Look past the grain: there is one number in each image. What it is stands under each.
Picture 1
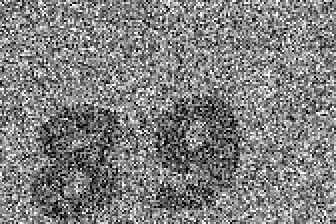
89
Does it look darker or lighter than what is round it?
darker
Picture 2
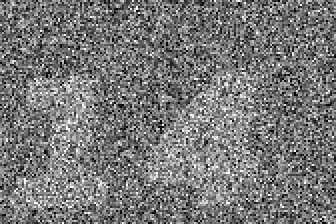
14
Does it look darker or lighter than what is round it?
lighter
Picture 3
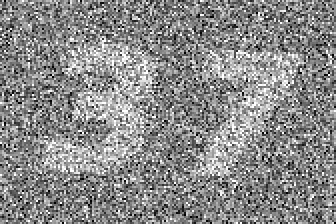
37
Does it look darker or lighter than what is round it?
lighter
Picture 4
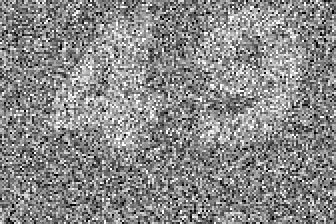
49
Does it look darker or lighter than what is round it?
lighter
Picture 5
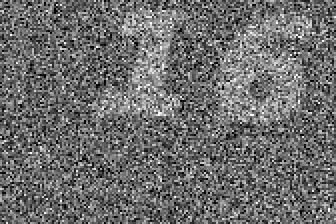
16
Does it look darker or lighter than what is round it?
lighter
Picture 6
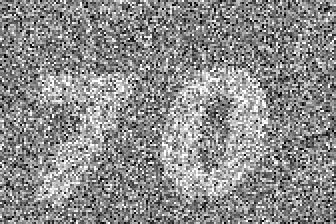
70
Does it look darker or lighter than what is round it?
lighter
